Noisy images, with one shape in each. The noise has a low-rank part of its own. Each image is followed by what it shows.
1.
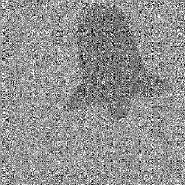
bell
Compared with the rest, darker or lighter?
darker
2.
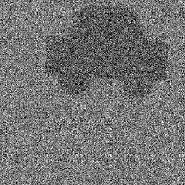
car
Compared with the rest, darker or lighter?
darker
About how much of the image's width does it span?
two thirds
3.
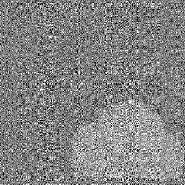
cloud
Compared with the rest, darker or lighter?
lighter
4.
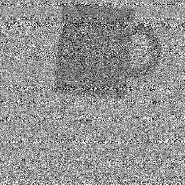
cup
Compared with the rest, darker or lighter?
darker
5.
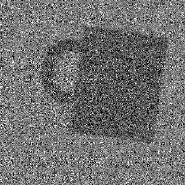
cup
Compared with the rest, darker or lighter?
darker
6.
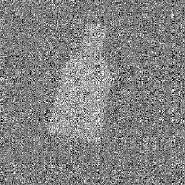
bottle
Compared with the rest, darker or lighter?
lighter
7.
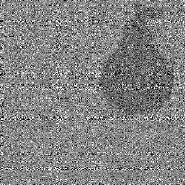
pear
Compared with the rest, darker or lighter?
darker
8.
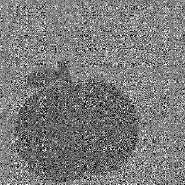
apple
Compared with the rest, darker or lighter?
darker
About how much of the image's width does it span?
two thirds
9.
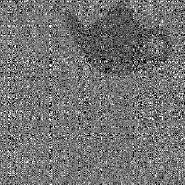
teapot
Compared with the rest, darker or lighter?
darker
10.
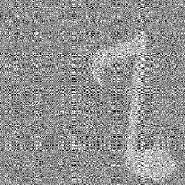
musical note
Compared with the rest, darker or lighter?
lighter
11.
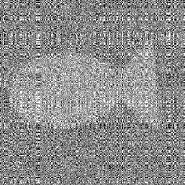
fish
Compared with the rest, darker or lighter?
lighter
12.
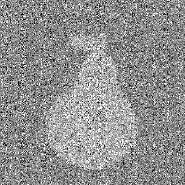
pear
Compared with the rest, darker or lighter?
lighter
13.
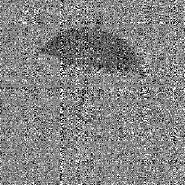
umbrella
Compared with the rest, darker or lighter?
darker
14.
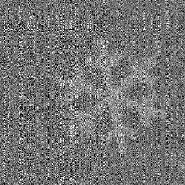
snowflake
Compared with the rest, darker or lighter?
lighter
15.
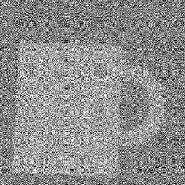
cup
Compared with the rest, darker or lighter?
lighter
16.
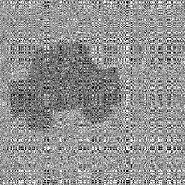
car
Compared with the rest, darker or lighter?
darker
